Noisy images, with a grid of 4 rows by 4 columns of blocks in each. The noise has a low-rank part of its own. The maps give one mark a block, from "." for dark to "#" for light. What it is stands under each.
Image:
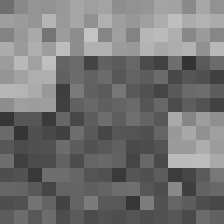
# # # #
# . . .
. . . #
. . . .
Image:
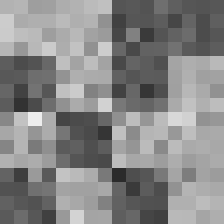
# # . .
. # . #
# . # #
. # . #
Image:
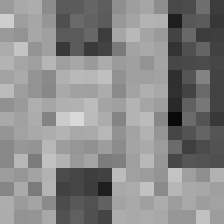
# . # .
# # # .
# # # .
# . # #
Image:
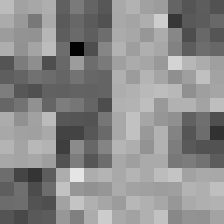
# . # .
. . # #
# . # .
. # # #
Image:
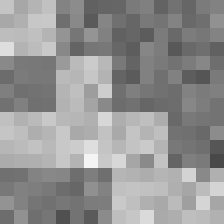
# . . .
. # . .
# # # .
. . # #
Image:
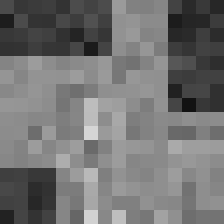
. . # .
# # # .
# # # #
. # # #
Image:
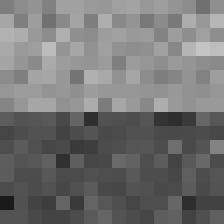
# # # #
# # # #
. . . .
. . . .
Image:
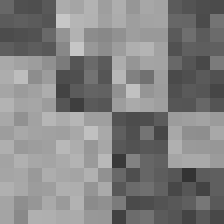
. # # .
# . # .
# # . #
# # . .
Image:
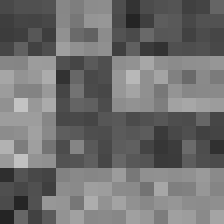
. # . .
# . # #
# . . .
. # # #
